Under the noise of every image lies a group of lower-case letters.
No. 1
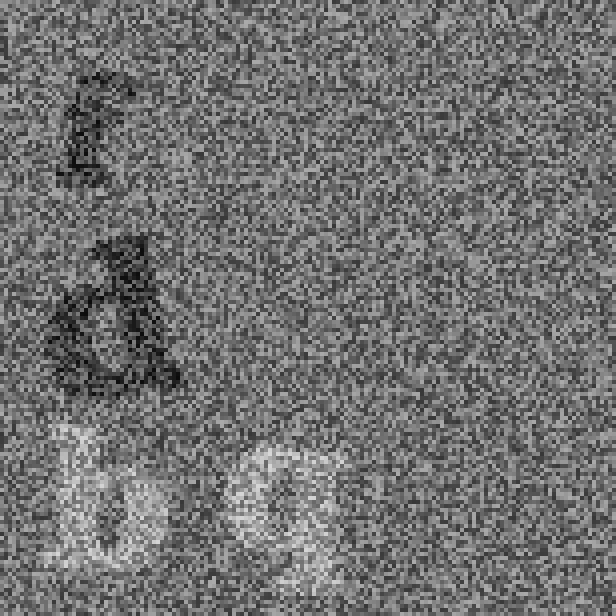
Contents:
top left: dark f; middle left: dark d; bottom left: light b; bottom middle: light q
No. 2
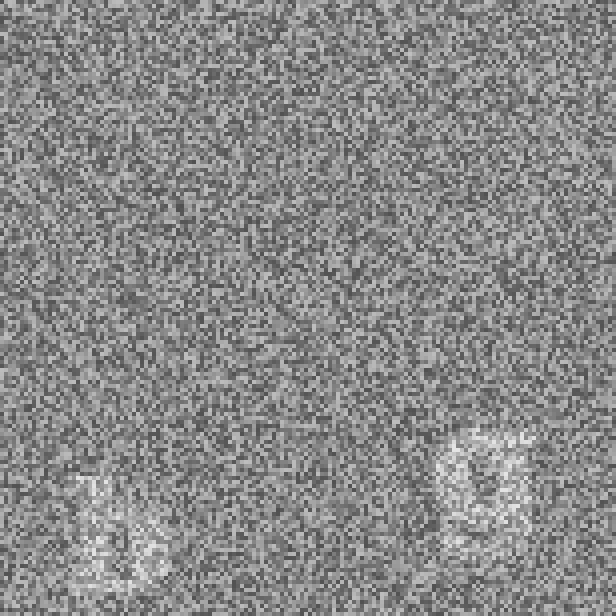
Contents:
bottom left: light b; bottom right: light g
